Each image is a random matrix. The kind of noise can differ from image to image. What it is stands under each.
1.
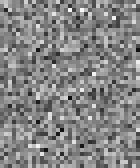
independent entries
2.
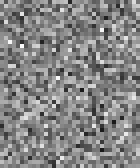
independent entries
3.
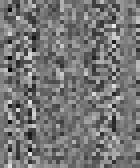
columns of uneven size
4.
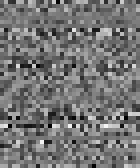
rows of uneven size
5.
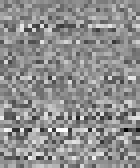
rows of uneven size
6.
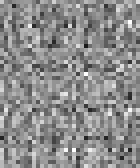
low rank plus noise
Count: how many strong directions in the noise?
two
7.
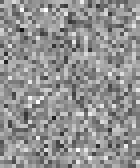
independent entries
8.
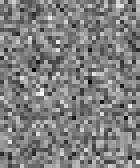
independent entries
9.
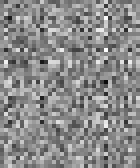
low rank plus noise
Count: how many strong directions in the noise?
two
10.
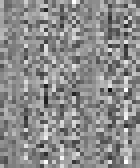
columns of uneven size
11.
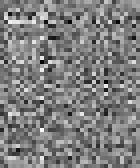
low rank plus noise
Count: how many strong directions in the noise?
three or four
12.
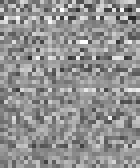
rows of uneven size
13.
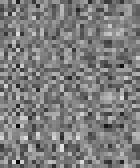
low rank plus noise
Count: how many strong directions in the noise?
two
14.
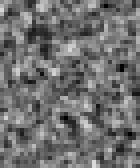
blotchy
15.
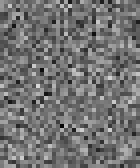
low rank plus noise
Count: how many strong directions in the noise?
five to eight
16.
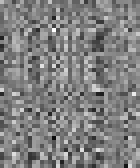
low rank plus noise
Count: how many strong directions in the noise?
two
